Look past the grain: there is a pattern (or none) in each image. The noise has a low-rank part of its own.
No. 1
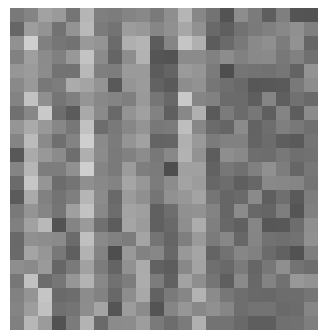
bands of columns
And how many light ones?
4
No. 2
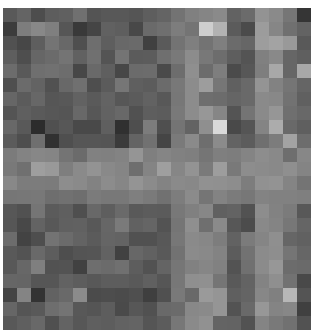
bands of rows crossing bands of columns
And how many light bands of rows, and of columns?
1 and 2
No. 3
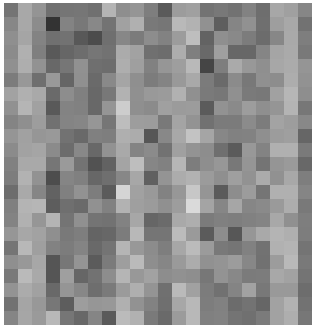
bands of columns
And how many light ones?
4
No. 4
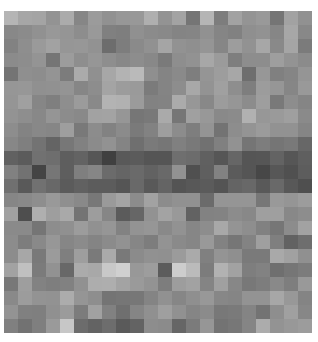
one band of rows
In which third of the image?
middle
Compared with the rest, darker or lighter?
darker
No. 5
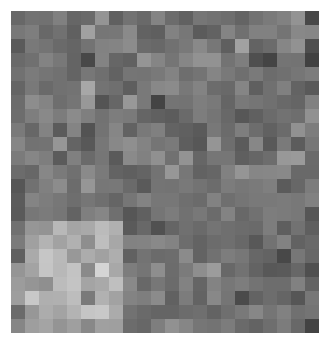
one block
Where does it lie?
bottom left
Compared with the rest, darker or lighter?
lighter
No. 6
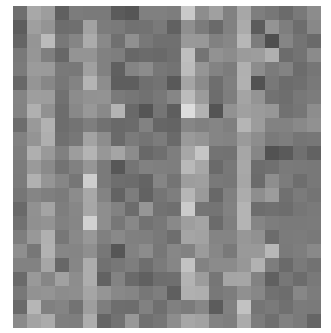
bands of columns
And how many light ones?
4
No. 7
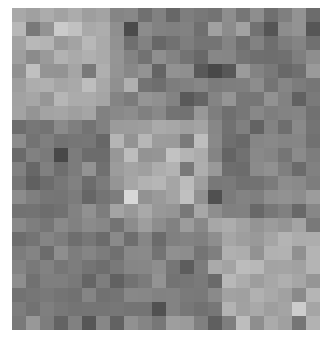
blocks along the diagonal
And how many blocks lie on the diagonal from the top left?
3
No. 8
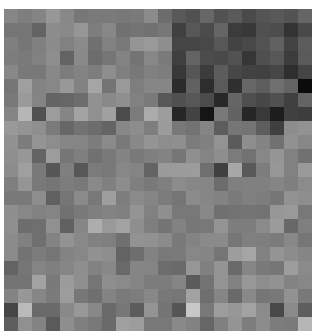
one block
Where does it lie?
top right
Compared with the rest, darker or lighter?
darker
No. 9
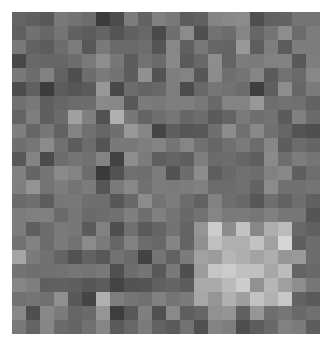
one block
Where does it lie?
bottom right
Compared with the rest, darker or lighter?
lighter
